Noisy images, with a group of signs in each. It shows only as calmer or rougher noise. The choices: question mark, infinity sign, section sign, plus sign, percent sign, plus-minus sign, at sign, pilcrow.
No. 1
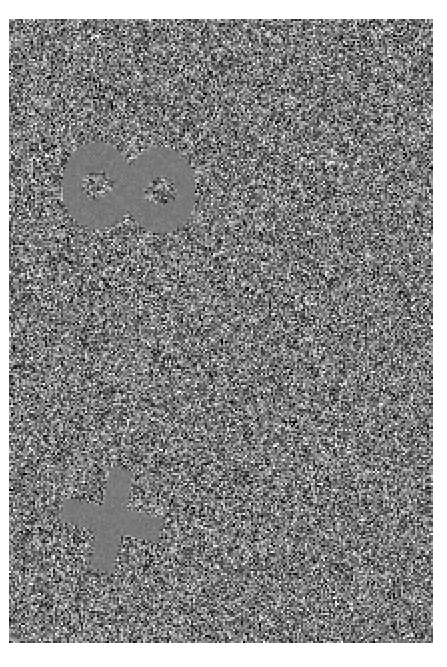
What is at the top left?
infinity sign
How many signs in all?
2
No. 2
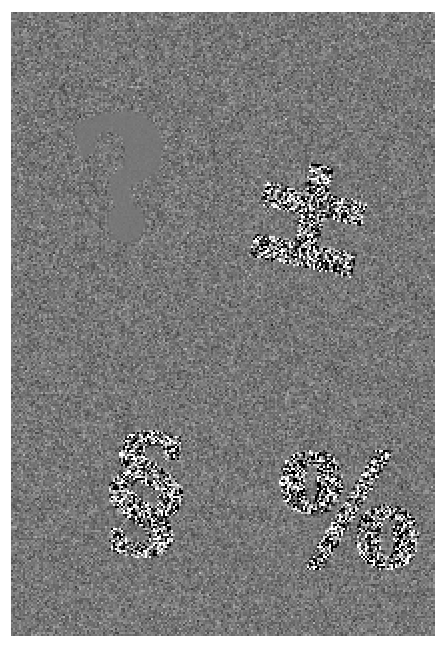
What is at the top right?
plus-minus sign
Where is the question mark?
top left
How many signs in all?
4
